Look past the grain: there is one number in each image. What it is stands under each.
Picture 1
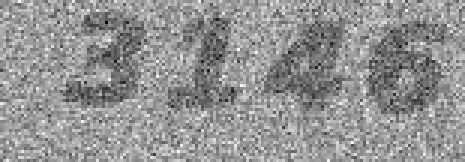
3146
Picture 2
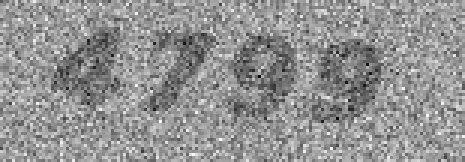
4799
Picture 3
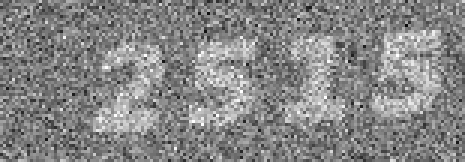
2515
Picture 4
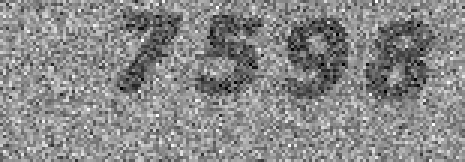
7598
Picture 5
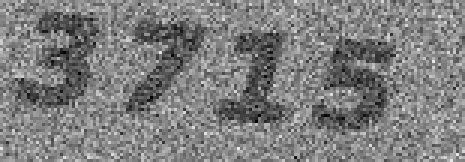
3715
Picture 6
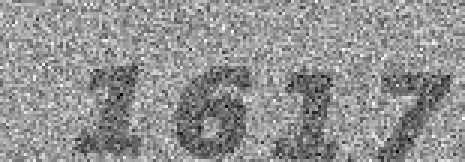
1617
